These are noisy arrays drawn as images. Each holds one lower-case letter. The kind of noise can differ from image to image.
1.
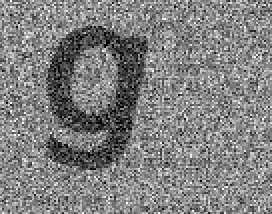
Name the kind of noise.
low rank plus noise
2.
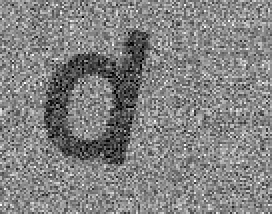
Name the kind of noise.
low rank plus noise
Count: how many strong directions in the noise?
three or four
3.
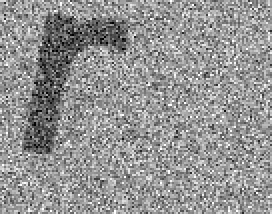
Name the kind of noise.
independent entries
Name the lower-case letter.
r
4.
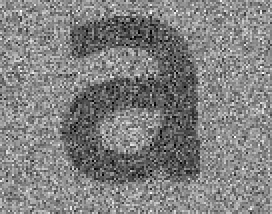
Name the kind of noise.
low rank plus noise
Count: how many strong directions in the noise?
five to eight
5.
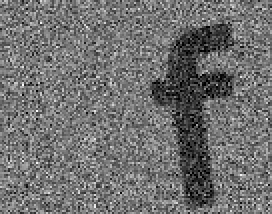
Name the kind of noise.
low rank plus noise
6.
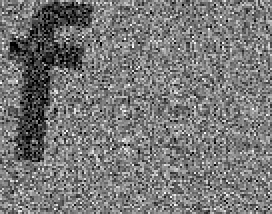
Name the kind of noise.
low rank plus noise
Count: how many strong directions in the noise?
one
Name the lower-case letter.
f
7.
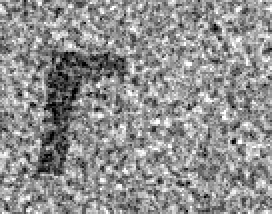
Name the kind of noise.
blotchy
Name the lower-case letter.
r
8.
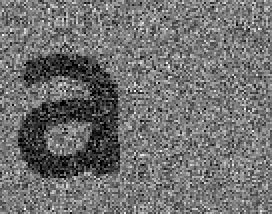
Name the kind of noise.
low rank plus noise
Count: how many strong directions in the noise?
five to eight
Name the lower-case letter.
a
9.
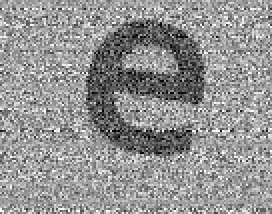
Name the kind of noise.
rows of uneven size
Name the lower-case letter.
e
